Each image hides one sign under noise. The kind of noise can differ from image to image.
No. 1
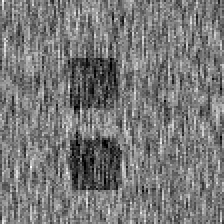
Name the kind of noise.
streaked along the columns
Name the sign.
colon
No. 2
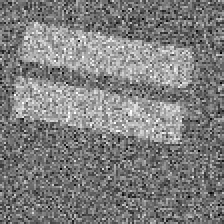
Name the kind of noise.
low rank plus noise
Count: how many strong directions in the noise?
one
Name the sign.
equals sign
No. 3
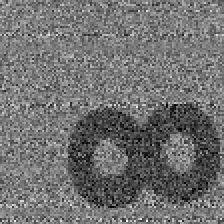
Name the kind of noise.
rows of uneven size
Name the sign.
infinity sign
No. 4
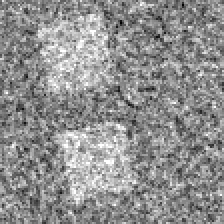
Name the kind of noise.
blotchy
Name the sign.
colon
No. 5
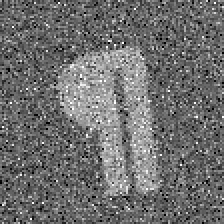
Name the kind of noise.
heavy tails
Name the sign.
pilcrow
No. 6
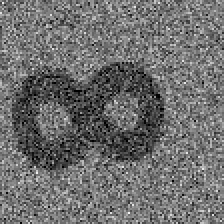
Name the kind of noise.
independent entries
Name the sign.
infinity sign
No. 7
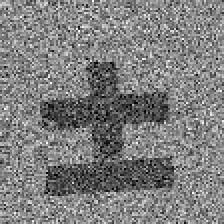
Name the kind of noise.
low rank plus noise
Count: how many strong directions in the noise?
two
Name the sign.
plus-minus sign
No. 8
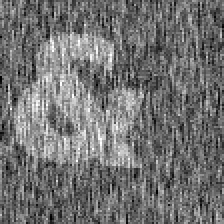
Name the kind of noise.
streaked along the columns
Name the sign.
ampersand
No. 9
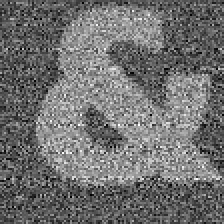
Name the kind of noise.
rows of uneven size
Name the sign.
ampersand
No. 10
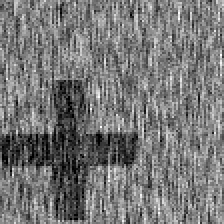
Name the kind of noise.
streaked along the columns
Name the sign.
plus sign
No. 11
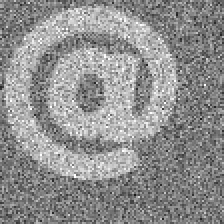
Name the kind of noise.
independent entries
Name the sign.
at sign
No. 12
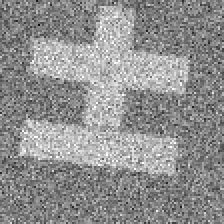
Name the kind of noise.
independent entries
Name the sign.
plus-minus sign
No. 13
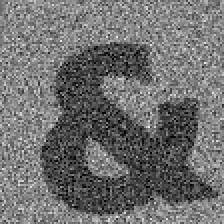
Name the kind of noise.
low rank plus noise
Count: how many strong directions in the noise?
five to eight
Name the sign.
ampersand
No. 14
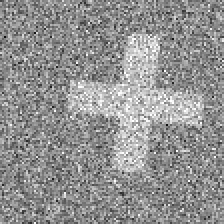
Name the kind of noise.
independent entries
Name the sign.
plus sign
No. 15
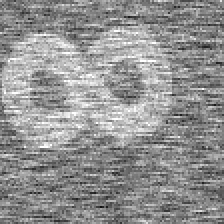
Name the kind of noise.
streaked along the rows
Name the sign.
infinity sign
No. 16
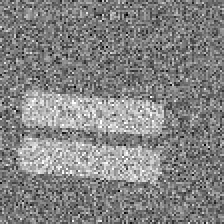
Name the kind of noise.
low rank plus noise
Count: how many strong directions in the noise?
five to eight
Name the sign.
equals sign
